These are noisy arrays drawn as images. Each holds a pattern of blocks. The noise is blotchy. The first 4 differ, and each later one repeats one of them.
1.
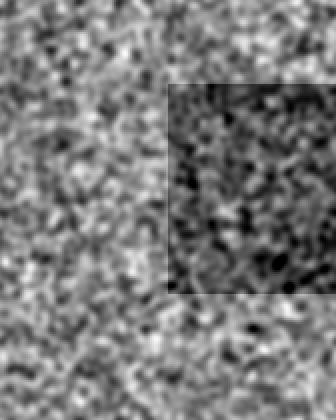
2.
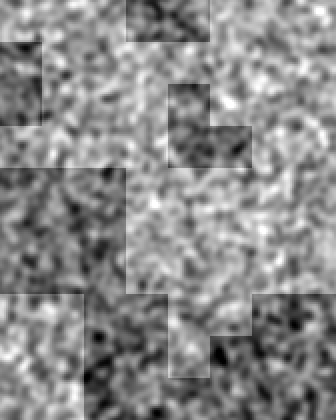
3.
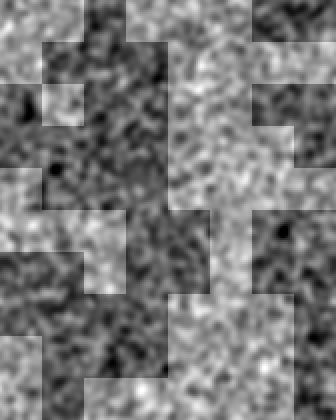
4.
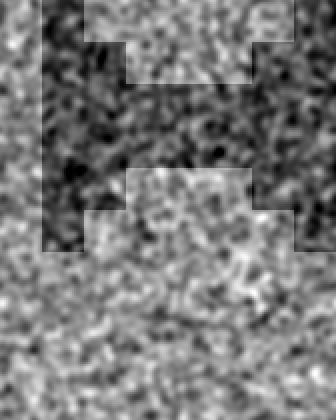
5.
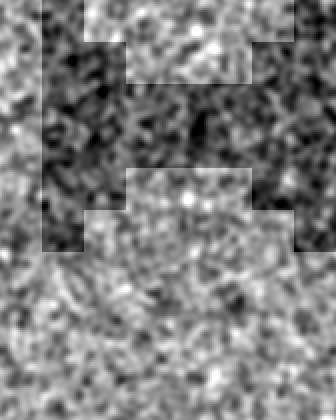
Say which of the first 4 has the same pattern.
4
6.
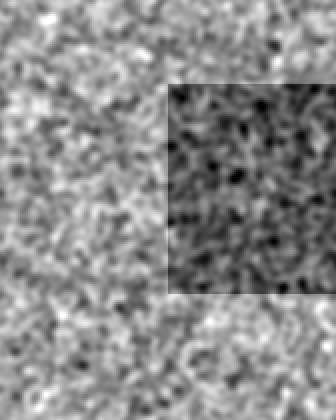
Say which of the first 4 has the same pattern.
1
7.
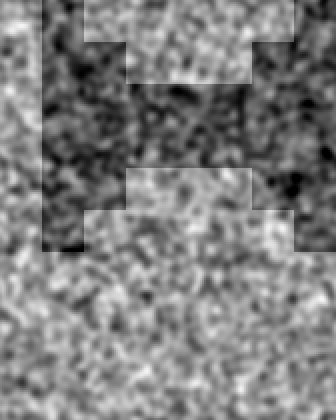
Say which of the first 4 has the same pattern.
4
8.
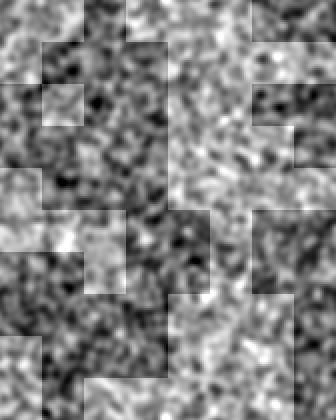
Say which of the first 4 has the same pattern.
3
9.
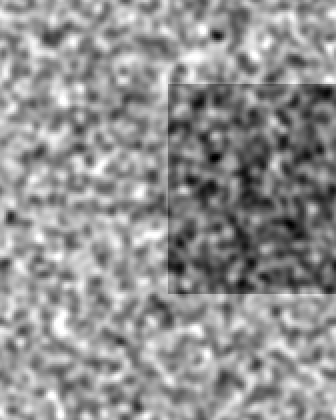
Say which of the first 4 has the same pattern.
1
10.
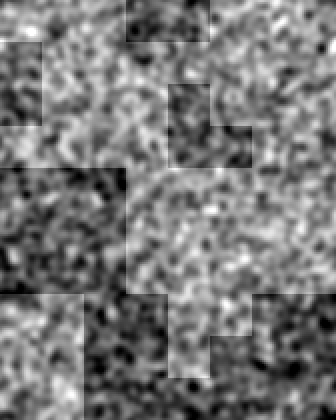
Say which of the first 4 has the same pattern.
2
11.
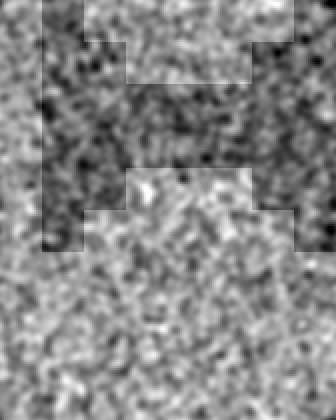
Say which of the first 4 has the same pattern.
4
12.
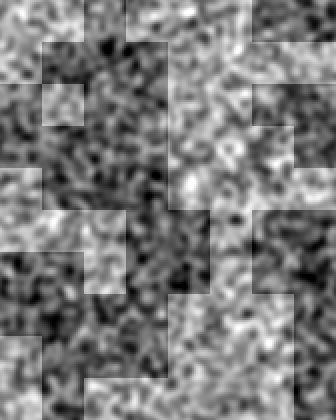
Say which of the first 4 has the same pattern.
3
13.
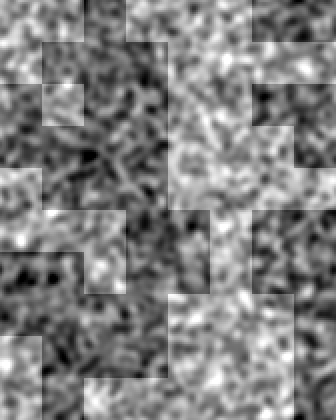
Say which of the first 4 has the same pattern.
3
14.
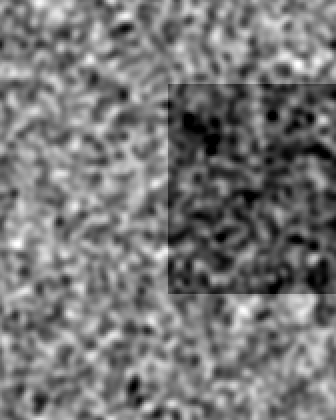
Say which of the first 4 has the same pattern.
1
